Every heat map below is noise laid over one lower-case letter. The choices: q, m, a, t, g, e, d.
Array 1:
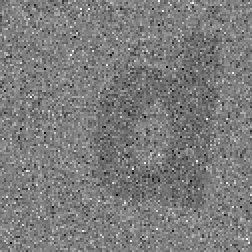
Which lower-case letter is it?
d
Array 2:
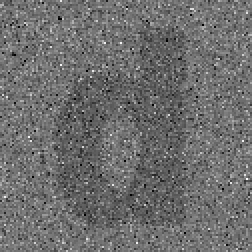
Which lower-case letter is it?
d
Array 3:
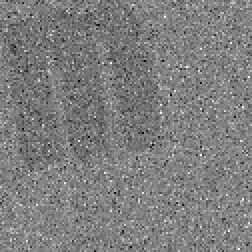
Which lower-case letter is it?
m
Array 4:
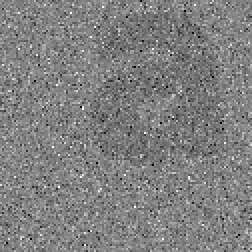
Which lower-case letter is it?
a
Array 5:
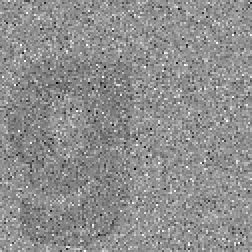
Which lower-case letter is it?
g
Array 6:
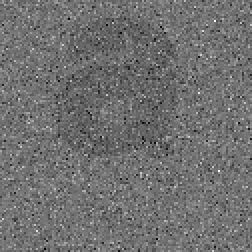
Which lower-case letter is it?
a
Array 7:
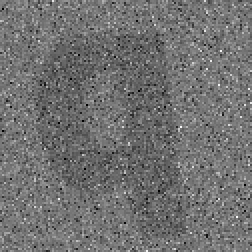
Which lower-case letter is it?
q
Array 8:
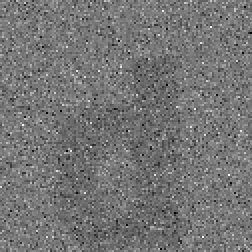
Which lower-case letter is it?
d
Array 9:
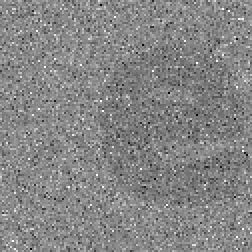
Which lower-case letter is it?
e
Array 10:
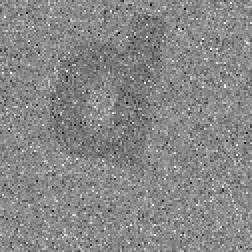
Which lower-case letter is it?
d
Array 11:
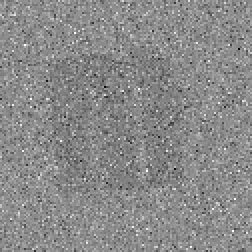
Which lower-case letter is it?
m
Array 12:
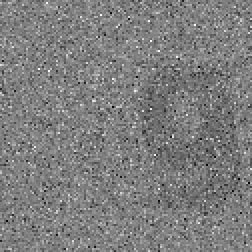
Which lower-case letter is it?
g
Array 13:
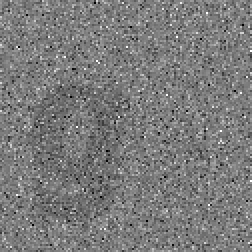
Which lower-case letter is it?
g
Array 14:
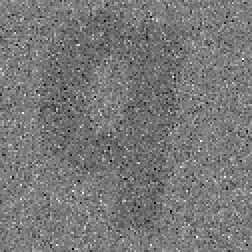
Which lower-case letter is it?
q
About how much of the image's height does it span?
nearly all
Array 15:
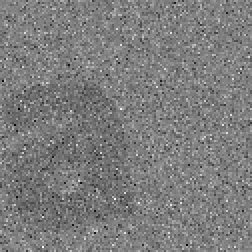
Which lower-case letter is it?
a
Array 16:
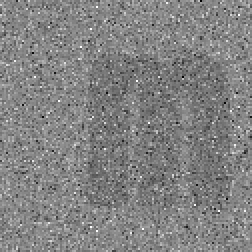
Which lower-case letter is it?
m
